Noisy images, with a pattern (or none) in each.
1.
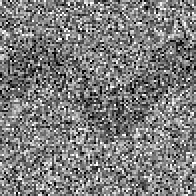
a wavy band
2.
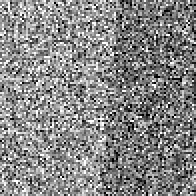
a sharp edge
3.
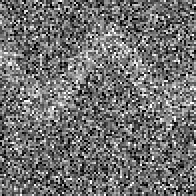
a wavy band
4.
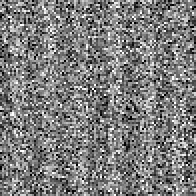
vertical stripes
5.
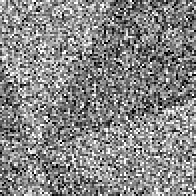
spokes from one point
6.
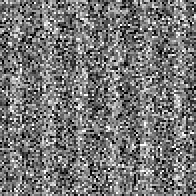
vertical stripes
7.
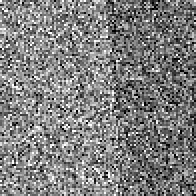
a sharp edge
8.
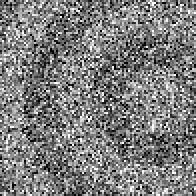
rings round one point
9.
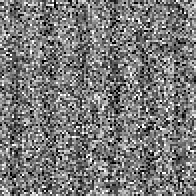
vertical stripes
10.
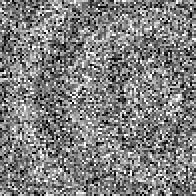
rings round one point
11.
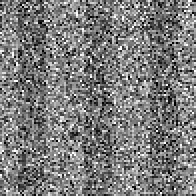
vertical stripes
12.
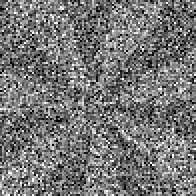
spokes from one point
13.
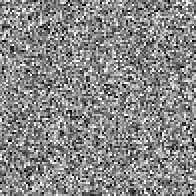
only noise
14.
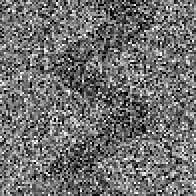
a wavy band
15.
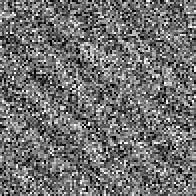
diagonal stripes
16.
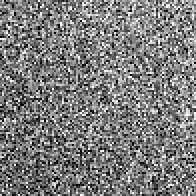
a smooth slope
